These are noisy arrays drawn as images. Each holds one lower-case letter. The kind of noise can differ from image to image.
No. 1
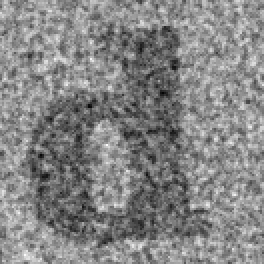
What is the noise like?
blotchy
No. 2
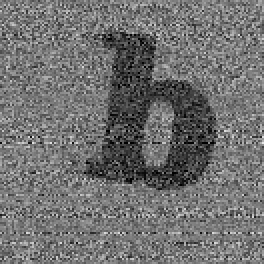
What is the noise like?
rows of uneven size
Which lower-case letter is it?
b
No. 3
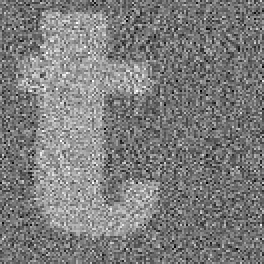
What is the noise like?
low rank plus noise
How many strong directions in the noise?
three or four
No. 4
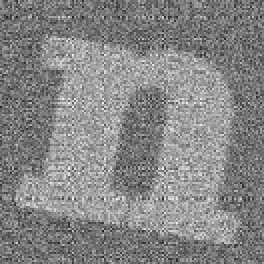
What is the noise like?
low rank plus noise
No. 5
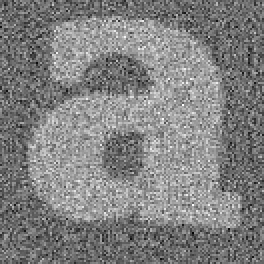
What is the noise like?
low rank plus noise
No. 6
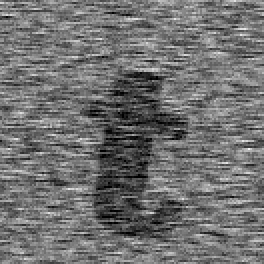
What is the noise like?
streaked along the rows
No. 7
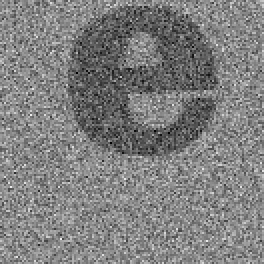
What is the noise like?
independent entries
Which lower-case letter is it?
e
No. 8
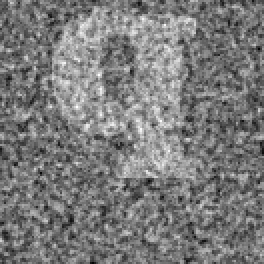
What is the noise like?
blotchy
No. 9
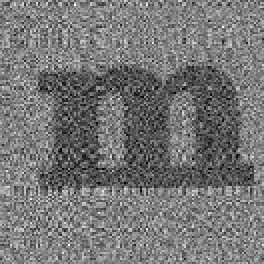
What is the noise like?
low rank plus noise
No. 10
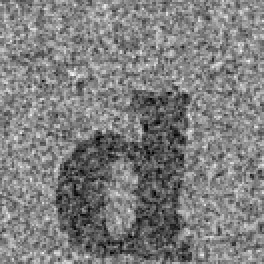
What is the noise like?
blotchy
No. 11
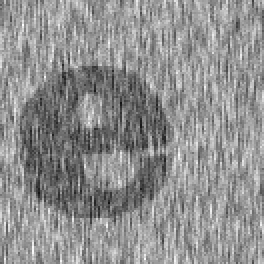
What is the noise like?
streaked along the columns
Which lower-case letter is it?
e
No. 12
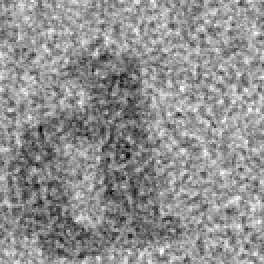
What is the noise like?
blotchy
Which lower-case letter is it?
d
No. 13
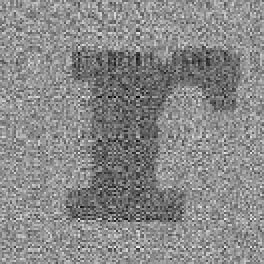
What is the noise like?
low rank plus noise
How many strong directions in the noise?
one
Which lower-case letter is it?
r
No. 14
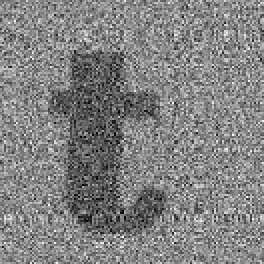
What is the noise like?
low rank plus noise
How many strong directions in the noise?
one
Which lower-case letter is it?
t
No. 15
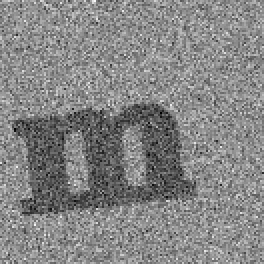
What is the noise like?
independent entries
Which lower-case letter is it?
m
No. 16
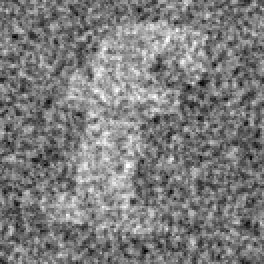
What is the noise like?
blotchy
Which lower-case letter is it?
f
